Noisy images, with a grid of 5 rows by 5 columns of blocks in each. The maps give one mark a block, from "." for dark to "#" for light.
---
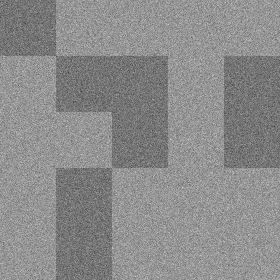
.####
#..#.
##.#.
#.###
#.###
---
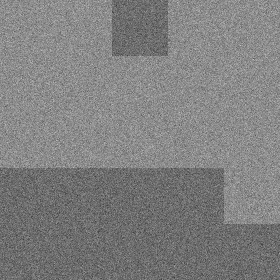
##.##
#####
#####
....#
.....
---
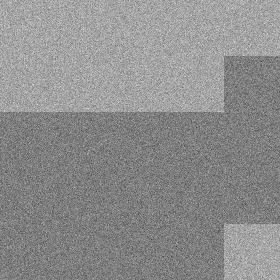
#####
####.
.....
.....
....#
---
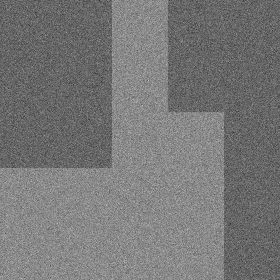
..#..
..#..
..##.
####.
####.
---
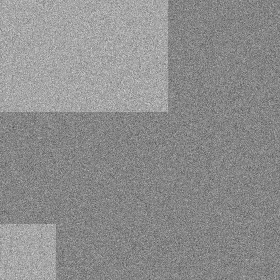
###..
###..
.....
.....
#....
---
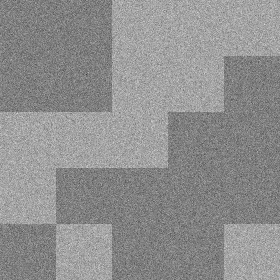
..###
..##.
###..
#....
.#..#
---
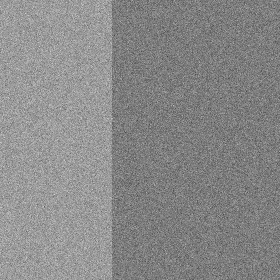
##...
##...
##...
##...
##...
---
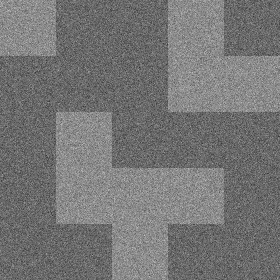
#..#.
...##
.#...
.###.
..#..
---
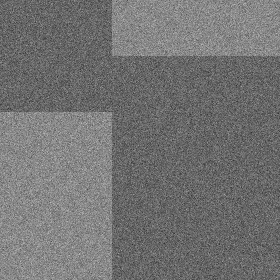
..###
.....
##...
##...
##...
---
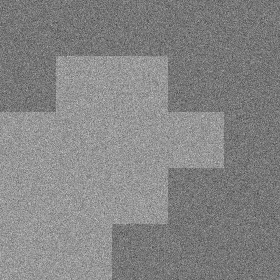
.....
.##..
####.
###..
##...
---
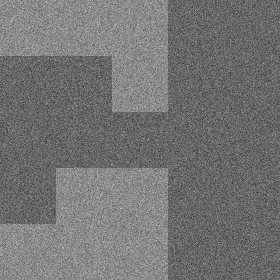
###..
..#..
.....
.##..
###..
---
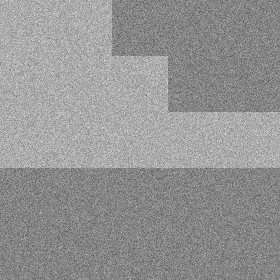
##...
###..
#####
.....
.....
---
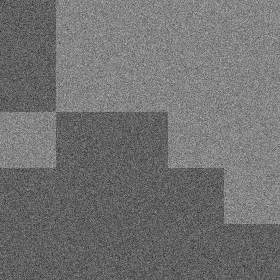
.####
.####
#..##
....#
.....
